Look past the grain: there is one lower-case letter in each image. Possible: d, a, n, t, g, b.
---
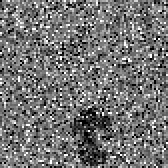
t
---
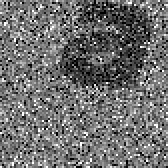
a
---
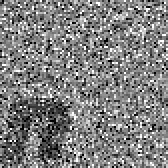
n
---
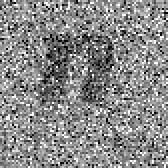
n
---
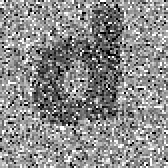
d
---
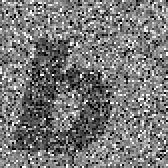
b
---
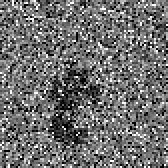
t
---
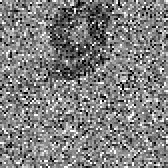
g
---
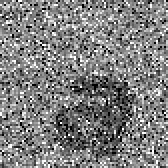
a
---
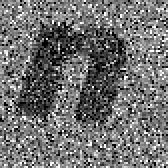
n
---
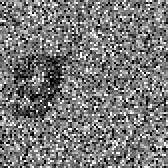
g
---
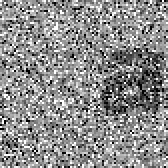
a
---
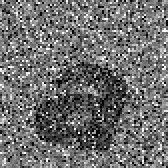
a
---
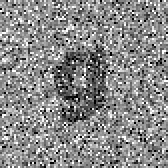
g
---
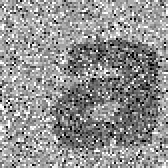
a
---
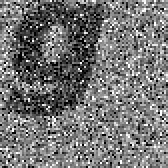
g
